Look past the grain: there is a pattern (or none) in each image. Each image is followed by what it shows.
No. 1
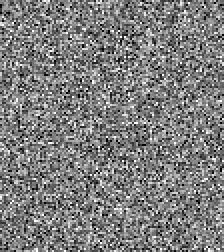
only noise
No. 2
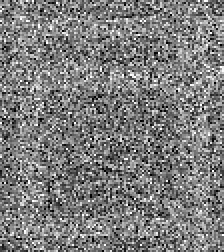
bands of rows crossing bands of columns
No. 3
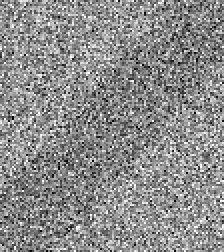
a diagonal band
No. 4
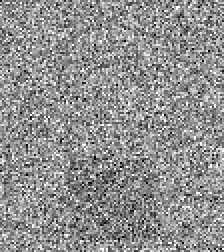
one block
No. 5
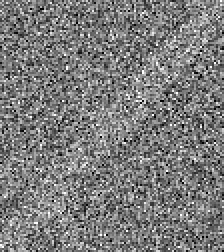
a diagonal band
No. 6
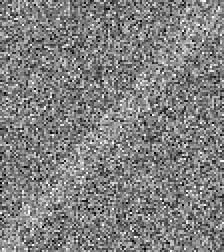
a diagonal band
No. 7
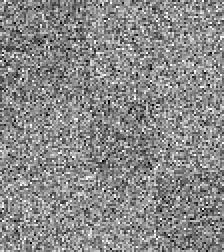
blocks along the diagonal
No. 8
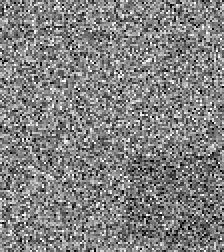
one block
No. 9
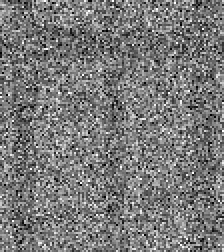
bands of rows crossing bands of columns
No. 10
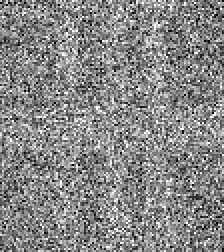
bands of rows crossing bands of columns
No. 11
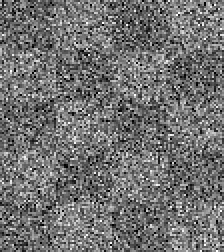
a checkerboard
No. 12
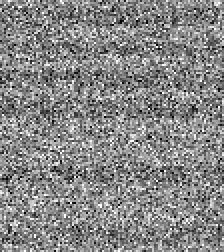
bands of rows
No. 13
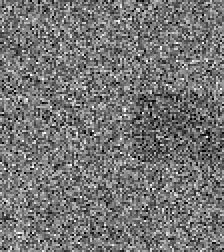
one block
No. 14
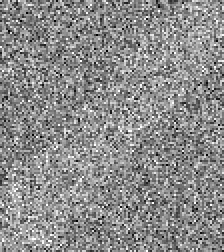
a diagonal band
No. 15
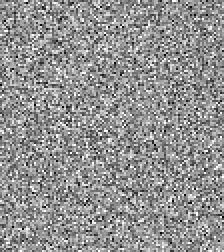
only noise
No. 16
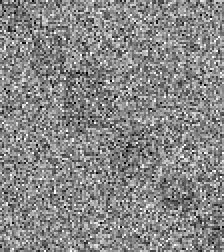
blocks along the diagonal
